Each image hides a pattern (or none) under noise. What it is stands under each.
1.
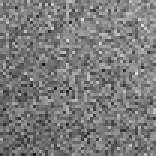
a smooth slope
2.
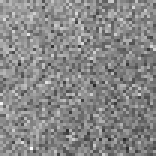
a smooth slope
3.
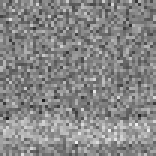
one horizontal stripe
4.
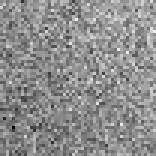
a smooth slope
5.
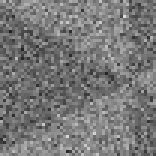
spokes from one point
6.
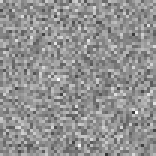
only noise
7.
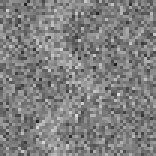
a wavy band
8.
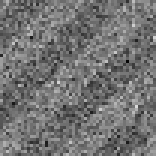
diagonal stripes
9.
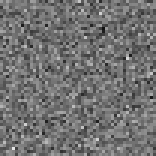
only noise
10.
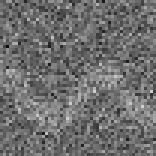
a wavy band
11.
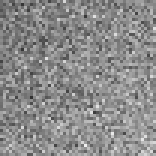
a smooth slope
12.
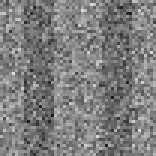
vertical stripes
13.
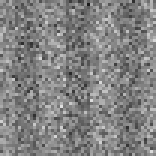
vertical stripes
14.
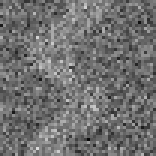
a wavy band
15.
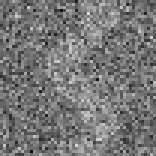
a wavy band
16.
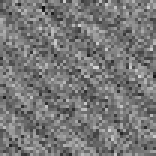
diagonal stripes
